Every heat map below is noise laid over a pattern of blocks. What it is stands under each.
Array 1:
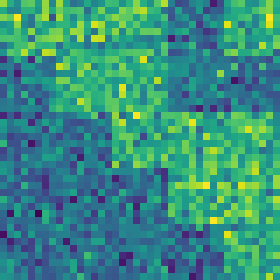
mirrored about the diagonal from the bottom left
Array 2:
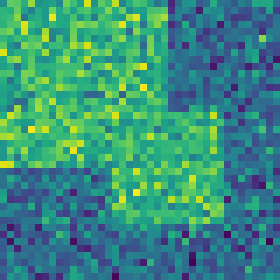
mirrored about the diagonal from the top left
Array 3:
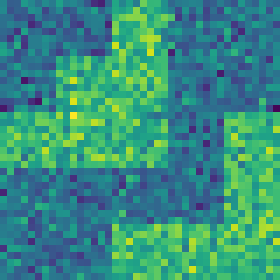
mirrored about the diagonal from the top left
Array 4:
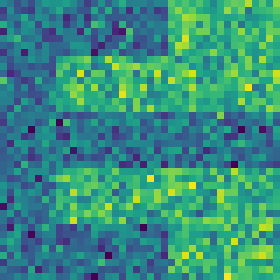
top and bottom mirror each other
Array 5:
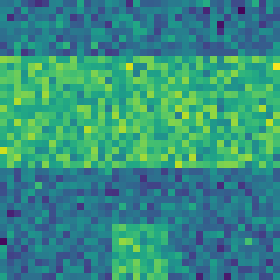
left and right mirror each other
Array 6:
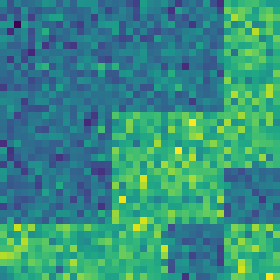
mirrored about the diagonal from the top left
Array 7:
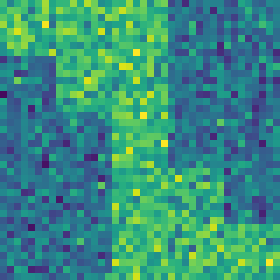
the same after a half turn
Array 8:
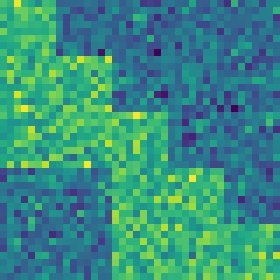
mirrored about the diagonal from the bottom left
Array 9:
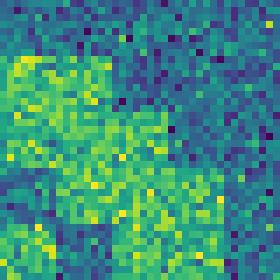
mirrored about the diagonal from the bottom left
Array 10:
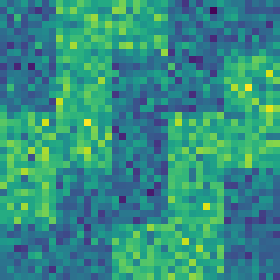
the same after a half turn
